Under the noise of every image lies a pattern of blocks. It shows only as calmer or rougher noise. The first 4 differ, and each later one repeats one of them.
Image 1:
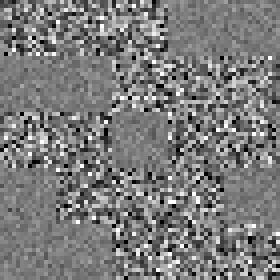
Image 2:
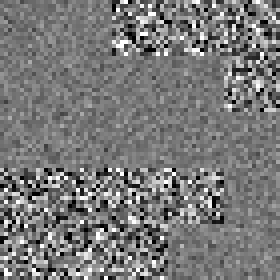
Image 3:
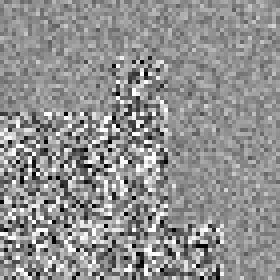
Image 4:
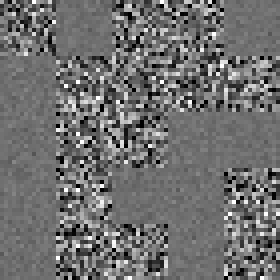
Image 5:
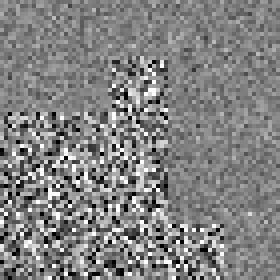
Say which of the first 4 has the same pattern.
3
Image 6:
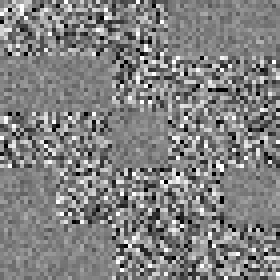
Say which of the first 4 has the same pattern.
1
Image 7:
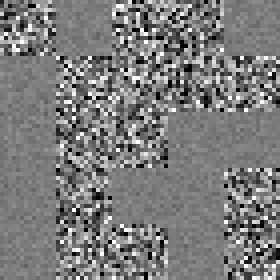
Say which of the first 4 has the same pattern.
4
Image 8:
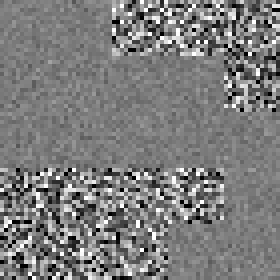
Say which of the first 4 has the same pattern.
2
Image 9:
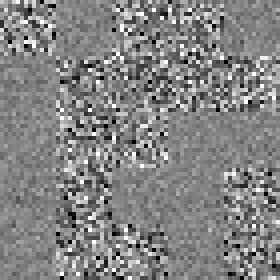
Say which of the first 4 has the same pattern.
4
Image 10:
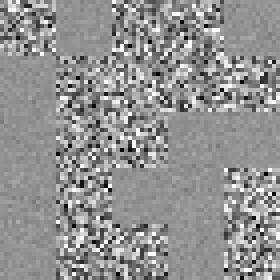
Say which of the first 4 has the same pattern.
4
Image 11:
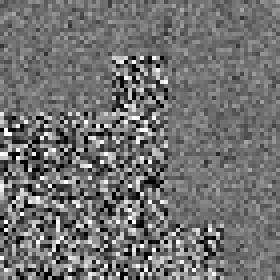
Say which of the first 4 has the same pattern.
3
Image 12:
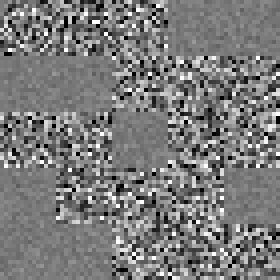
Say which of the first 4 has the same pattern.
1
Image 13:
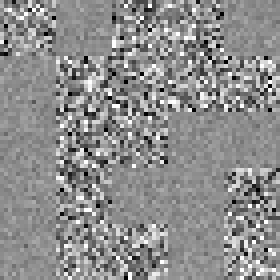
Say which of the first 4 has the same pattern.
4
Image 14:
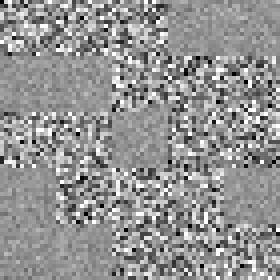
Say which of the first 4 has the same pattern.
1
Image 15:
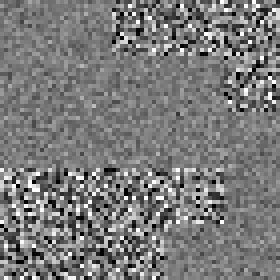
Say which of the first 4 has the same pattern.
2
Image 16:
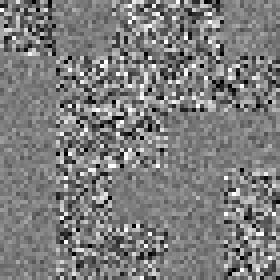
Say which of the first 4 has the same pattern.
4
